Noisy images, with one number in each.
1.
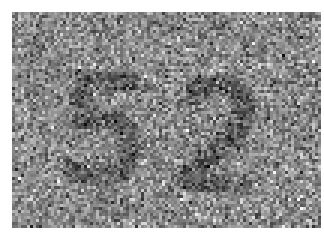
52
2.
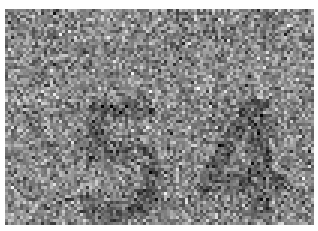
54
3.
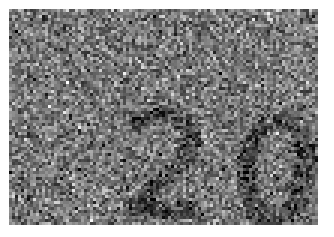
20
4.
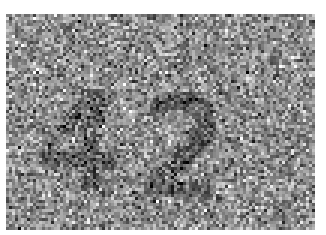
42
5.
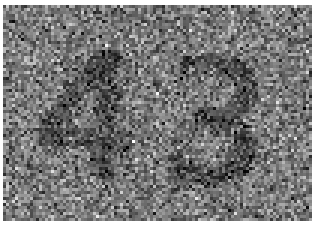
43
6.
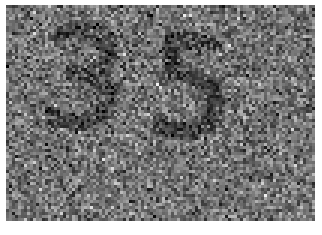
35
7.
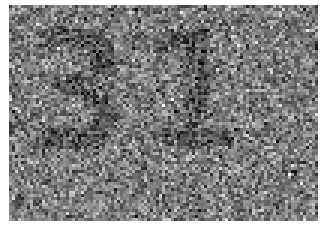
31
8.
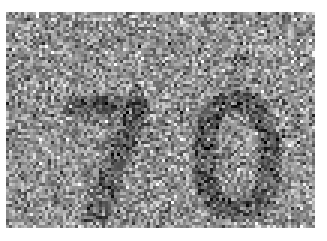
70
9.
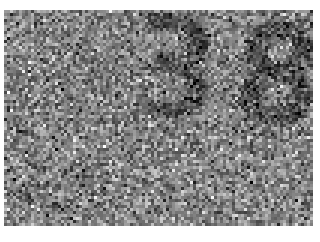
38
